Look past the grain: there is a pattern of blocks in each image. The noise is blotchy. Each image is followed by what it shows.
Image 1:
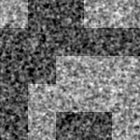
no symmetry
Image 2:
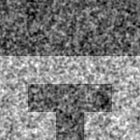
left and right mirror each other
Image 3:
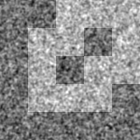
mirrored about the diagonal from the bottom left
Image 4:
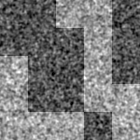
no symmetry
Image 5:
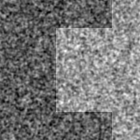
top and bottom mirror each other
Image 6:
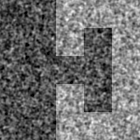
top and bottom mirror each other
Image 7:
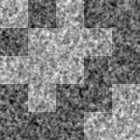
mirrored about the diagonal from the top left
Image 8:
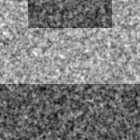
left and right mirror each other
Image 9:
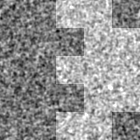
top and bottom mirror each other
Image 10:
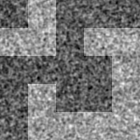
mirrored about the diagonal from the top left
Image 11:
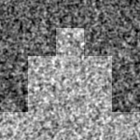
left and right mirror each other
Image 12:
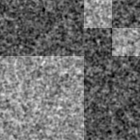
mirrored about the diagonal from the bottom left
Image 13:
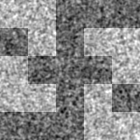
the same after a half turn
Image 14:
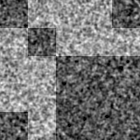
mirrored about the diagonal from the top left
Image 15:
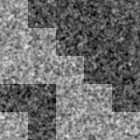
mirrored about the diagonal from the bottom left
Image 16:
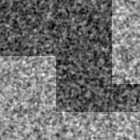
no symmetry
